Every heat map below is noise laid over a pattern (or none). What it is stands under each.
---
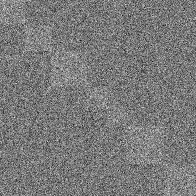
blocks along the diagonal
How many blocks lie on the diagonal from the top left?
7
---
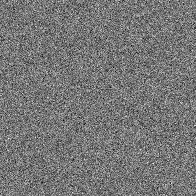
only noise
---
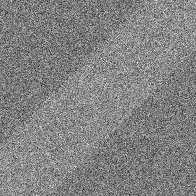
a diagonal band
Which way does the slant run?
bottom left to top right
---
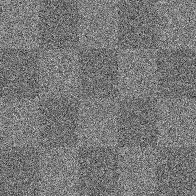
a checkerboard
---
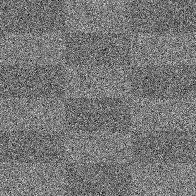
a checkerboard
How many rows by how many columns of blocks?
6 by 3
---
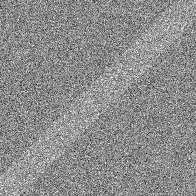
a diagonal band
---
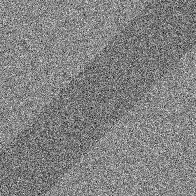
a diagonal band
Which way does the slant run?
bottom left to top right
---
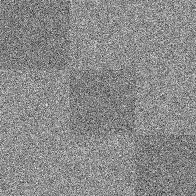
blocks along the diagonal
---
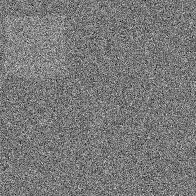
one block
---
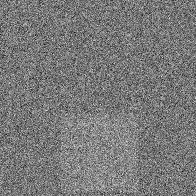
one block
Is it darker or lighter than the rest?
lighter
